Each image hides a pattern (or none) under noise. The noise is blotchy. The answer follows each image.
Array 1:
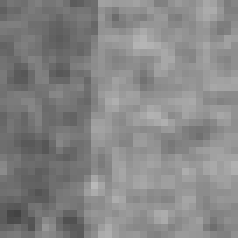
a sharp edge
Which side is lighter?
right
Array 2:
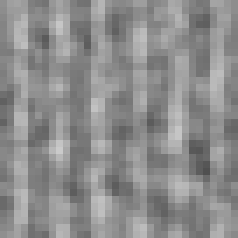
vertical stripes
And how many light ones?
6
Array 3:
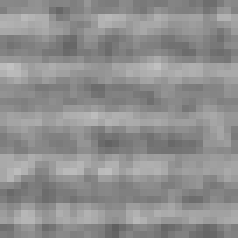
horizontal stripes
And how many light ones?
5
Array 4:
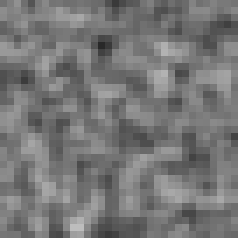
only noise
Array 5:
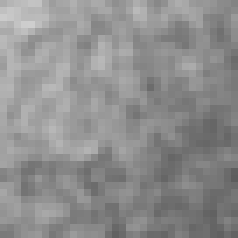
a smooth slope
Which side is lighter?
top left
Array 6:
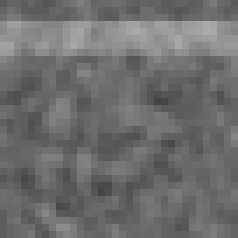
one horizontal stripe
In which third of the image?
top
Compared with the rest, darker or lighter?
lighter
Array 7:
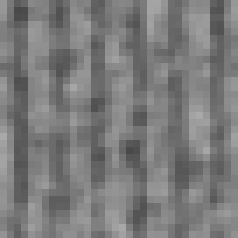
vertical stripes
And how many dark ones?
6
